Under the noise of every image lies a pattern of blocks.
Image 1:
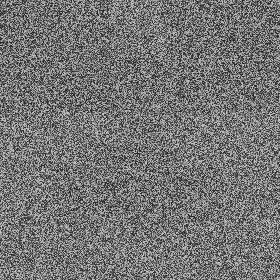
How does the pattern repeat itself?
left and right mirror each other
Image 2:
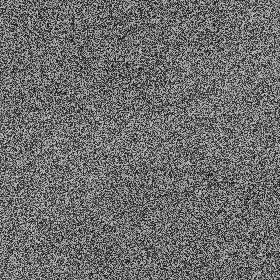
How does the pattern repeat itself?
the same after a half turn
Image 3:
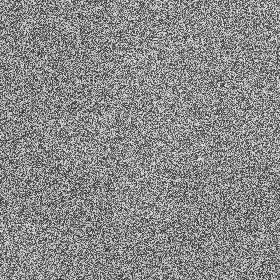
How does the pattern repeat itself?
mirrored about the diagonal from the bottom left
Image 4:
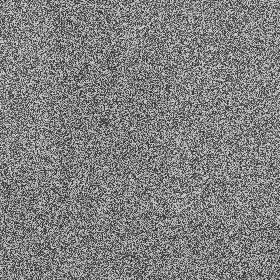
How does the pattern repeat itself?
no symmetry
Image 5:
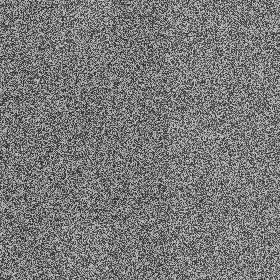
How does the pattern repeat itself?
top and bottom mirror each other
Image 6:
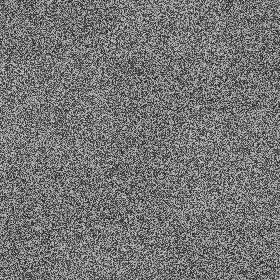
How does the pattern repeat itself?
the same after a half turn
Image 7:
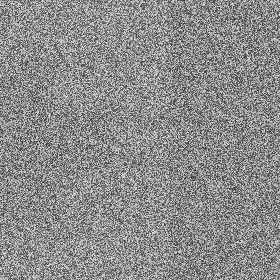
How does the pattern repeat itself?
top and bottom mirror each other
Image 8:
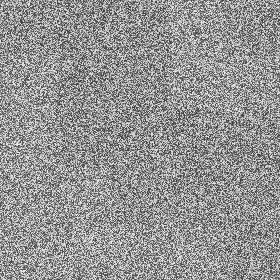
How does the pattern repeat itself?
mirrored about the diagonal from the bottom left
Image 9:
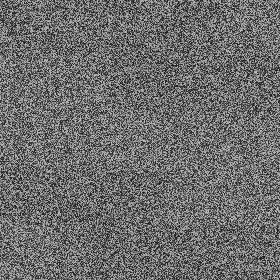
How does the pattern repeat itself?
the same after a half turn
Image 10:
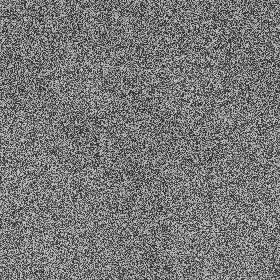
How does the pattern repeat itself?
left and right mirror each other
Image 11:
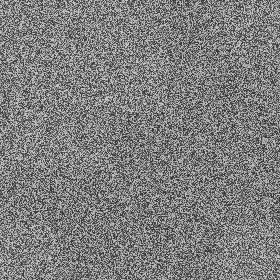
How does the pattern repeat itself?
mirrored about the diagonal from the top left
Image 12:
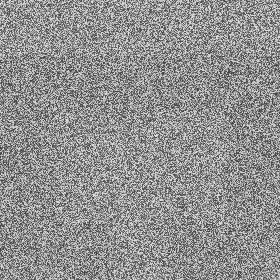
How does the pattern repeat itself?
left and right mirror each other
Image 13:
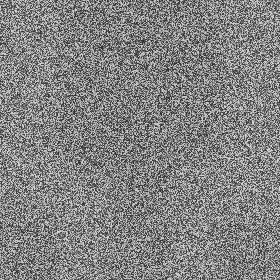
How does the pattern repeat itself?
left and right mirror each other
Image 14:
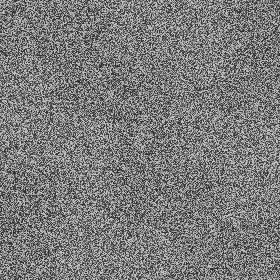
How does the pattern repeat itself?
the same after a half turn
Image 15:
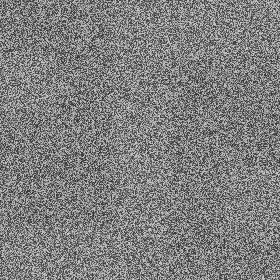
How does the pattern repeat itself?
the same after a half turn
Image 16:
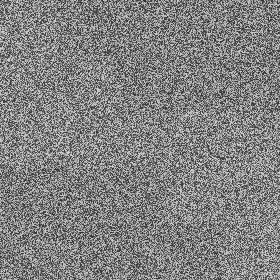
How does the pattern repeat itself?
the same after a half turn
